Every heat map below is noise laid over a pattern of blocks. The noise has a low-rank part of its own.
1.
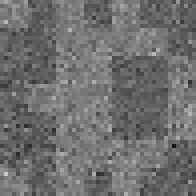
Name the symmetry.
top and bottom mirror each other
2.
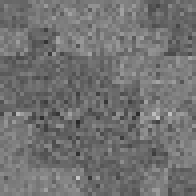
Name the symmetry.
mirrored about the diagonal from the bottom left
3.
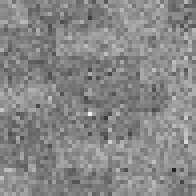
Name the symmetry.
top and bottom mirror each other
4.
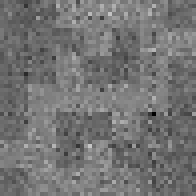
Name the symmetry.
the same after a half turn
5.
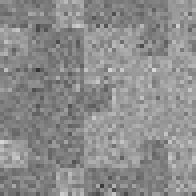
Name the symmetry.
top and bottom mirror each other
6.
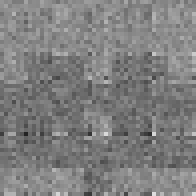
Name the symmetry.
left and right mirror each other
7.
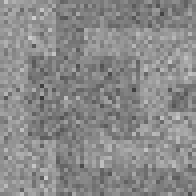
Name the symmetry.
top and bottom mirror each other
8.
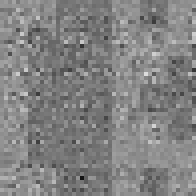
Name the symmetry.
top and bottom mirror each other
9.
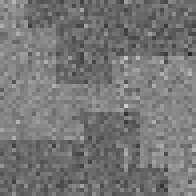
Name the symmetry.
the same after a half turn
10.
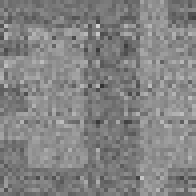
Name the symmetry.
top and bottom mirror each other
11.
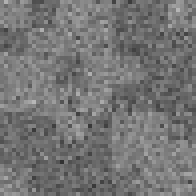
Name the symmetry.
mirrored about the diagonal from the top left
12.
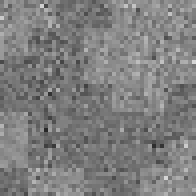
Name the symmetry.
mirrored about the diagonal from the bottom left
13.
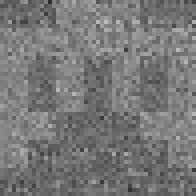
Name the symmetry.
left and right mirror each other
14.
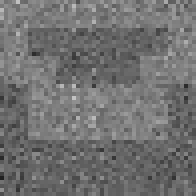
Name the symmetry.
left and right mirror each other
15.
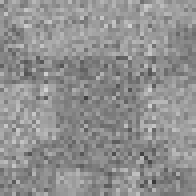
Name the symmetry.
left and right mirror each other
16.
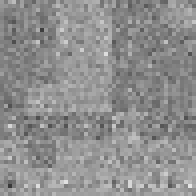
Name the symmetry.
no symmetry
